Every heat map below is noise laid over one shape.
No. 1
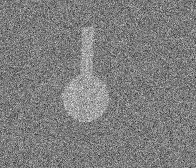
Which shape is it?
lollipop
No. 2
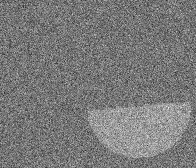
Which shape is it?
half disc
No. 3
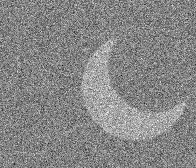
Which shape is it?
crescent
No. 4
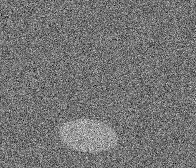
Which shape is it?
ellipse
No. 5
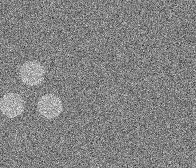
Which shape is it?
three dots
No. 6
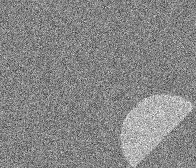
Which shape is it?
half disc
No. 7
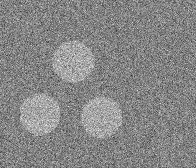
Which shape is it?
three dots
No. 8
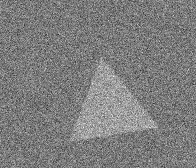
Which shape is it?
triangle
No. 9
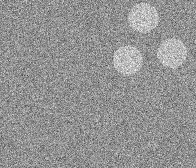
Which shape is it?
three dots
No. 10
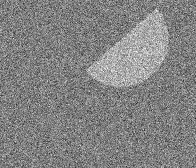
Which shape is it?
half disc
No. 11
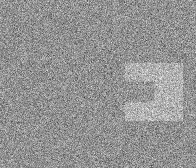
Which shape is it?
square with a notch
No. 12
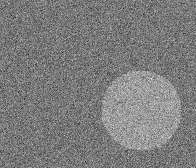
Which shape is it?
disc
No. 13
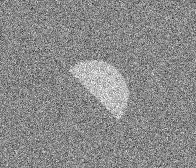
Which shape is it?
half disc
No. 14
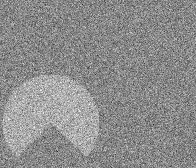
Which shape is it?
disc with a wedge cut out
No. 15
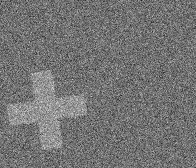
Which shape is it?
cross
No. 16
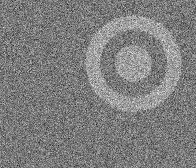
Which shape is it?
bullseye
